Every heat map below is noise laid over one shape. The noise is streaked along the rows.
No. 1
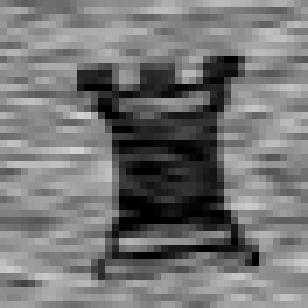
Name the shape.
chess rook
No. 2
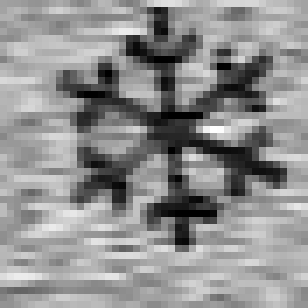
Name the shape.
snowflake
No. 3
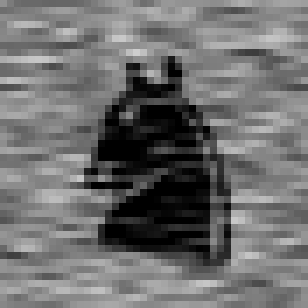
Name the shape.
chess knight
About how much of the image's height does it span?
two thirds
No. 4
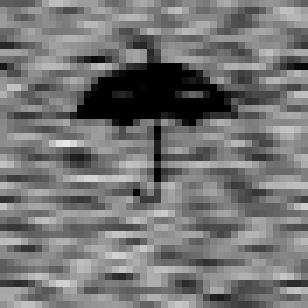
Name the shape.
umbrella
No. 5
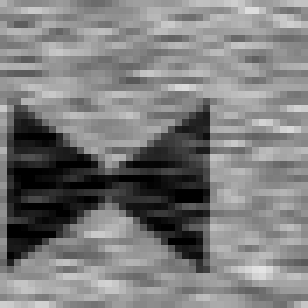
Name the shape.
bow tie
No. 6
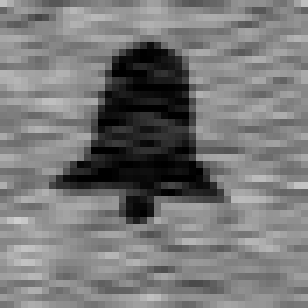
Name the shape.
bell
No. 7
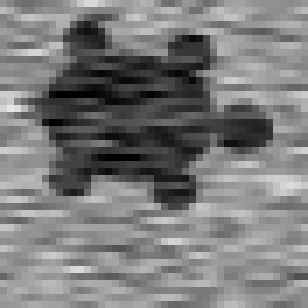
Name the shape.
turtle
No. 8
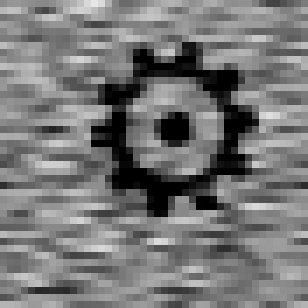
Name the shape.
gear
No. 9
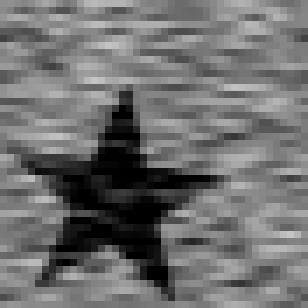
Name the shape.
star
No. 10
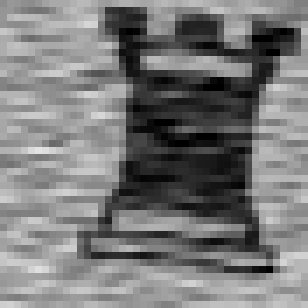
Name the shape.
chess rook
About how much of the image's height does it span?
nearly all
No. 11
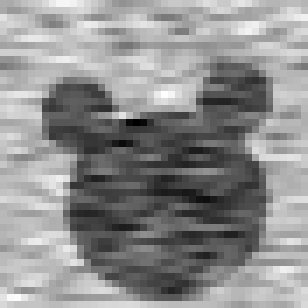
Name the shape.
bear's head
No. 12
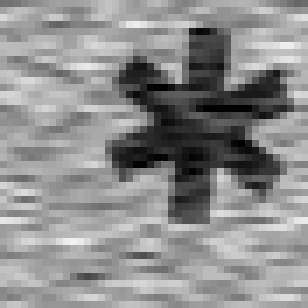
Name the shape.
asterisk
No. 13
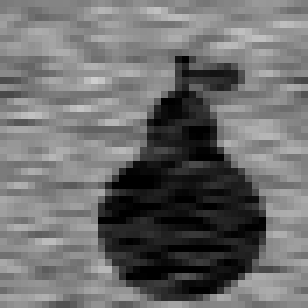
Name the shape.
pear
